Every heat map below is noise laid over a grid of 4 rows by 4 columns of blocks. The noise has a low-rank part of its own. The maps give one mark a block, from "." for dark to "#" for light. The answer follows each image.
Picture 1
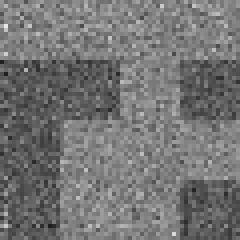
####
..#.
.###
.##.
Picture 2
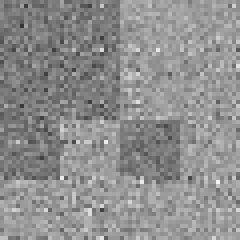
..##
..##
.#.#
####
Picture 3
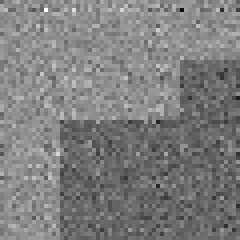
####
###.
#...
#...
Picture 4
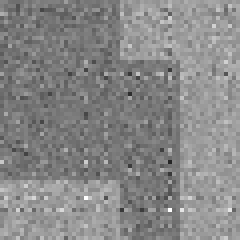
..##
...#
...#
##.#
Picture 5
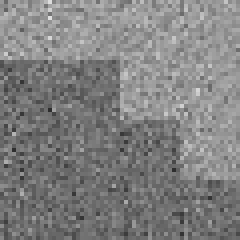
####
..##
...#
....
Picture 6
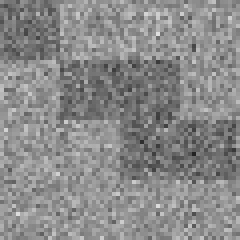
.###
#..#
##..
####
